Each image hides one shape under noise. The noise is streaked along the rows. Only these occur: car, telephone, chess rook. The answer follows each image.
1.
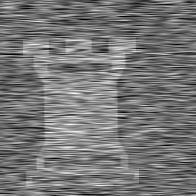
chess rook
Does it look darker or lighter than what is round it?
lighter
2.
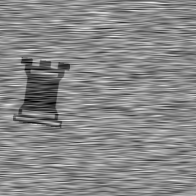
chess rook
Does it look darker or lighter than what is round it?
darker
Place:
middle left
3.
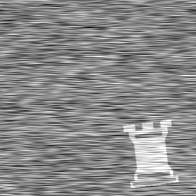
chess rook
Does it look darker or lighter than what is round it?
lighter
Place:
bottom right
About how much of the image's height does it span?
a third
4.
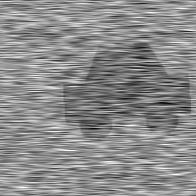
car
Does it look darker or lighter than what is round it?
darker
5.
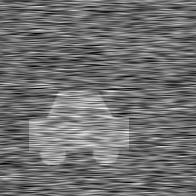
car
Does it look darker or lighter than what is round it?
lighter
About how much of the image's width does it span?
half
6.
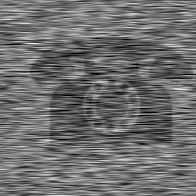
telephone
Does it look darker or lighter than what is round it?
darker
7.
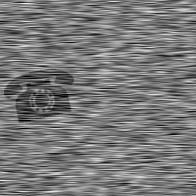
telephone
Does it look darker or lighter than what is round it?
darker
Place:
middle left
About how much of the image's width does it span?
a third
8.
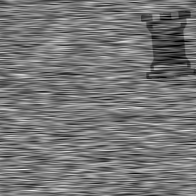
chess rook
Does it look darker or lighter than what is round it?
darker
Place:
top right
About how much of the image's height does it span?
a third
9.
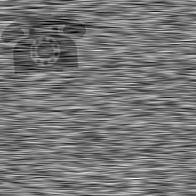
telephone
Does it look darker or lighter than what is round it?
darker
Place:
top left
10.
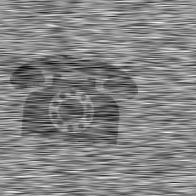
telephone
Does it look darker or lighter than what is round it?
darker
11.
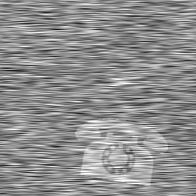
telephone
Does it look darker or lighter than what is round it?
lighter
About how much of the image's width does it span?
half
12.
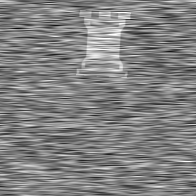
chess rook
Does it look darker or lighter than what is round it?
lighter
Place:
top middle
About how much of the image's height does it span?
a third
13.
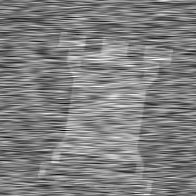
chess rook
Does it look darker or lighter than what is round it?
lighter
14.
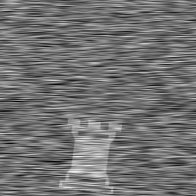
chess rook
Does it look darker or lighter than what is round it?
lighter
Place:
bottom middle
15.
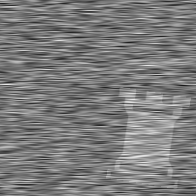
chess rook
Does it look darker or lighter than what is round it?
lighter
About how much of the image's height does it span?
half
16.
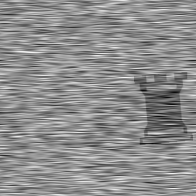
chess rook
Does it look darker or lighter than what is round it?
darker
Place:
middle right
